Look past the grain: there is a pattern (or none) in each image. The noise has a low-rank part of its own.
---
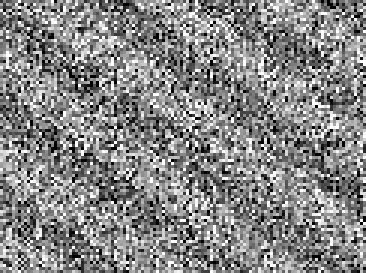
diagonal stripes
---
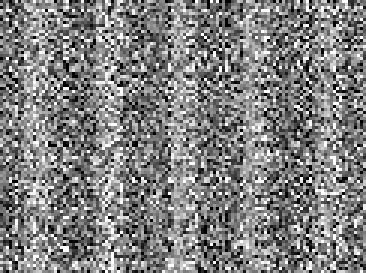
vertical stripes
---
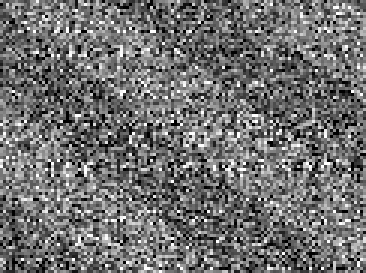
diagonal stripes
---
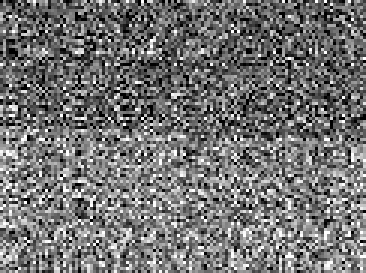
a sharp edge
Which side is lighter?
bottom
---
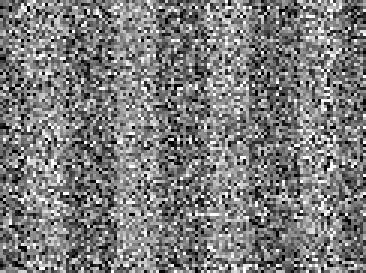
vertical stripes
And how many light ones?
4
